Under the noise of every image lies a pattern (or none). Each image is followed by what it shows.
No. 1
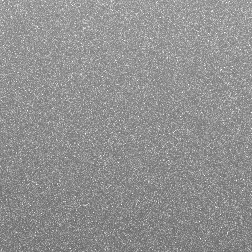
a smooth slope
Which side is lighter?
top
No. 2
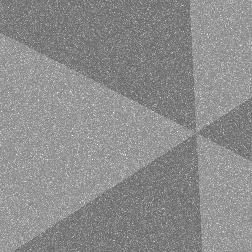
spokes from one point
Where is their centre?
middle right
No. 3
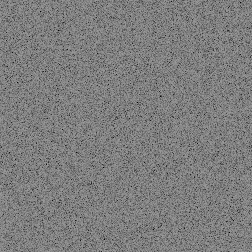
only noise
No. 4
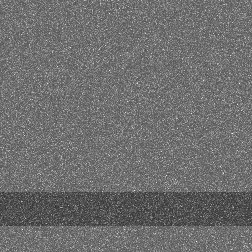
one horizontal stripe
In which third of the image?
bottom
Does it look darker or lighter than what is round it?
darker
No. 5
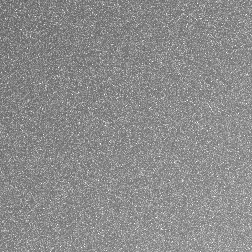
a smooth slope
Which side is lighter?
bottom right
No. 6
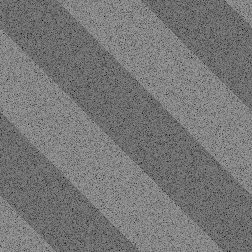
diagonal stripes
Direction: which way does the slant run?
top left to bottom right
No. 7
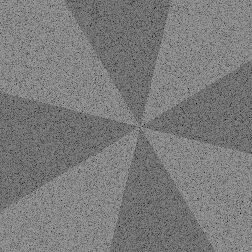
spokes from one point
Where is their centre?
centre
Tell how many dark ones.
4
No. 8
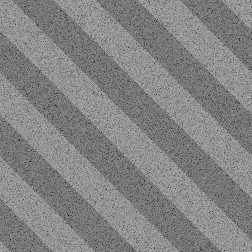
diagonal stripes
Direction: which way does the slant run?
top left to bottom right
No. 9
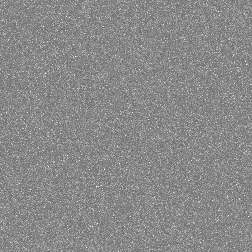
only noise
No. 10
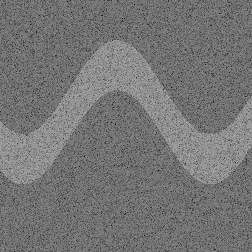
a wavy band
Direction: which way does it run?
left to right
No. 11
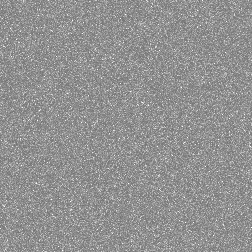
only noise
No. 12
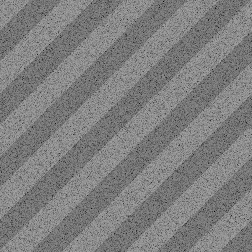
diagonal stripes
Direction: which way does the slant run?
bottom left to top right
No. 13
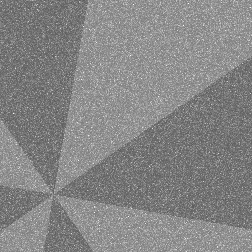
spokes from one point
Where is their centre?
bottom left
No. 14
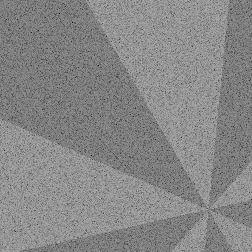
spokes from one point
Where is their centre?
bottom right
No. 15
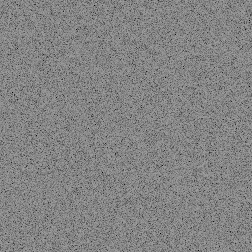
only noise
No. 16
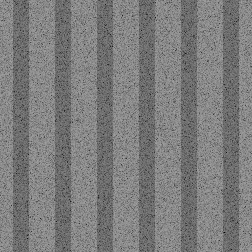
vertical stripes
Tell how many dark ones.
6
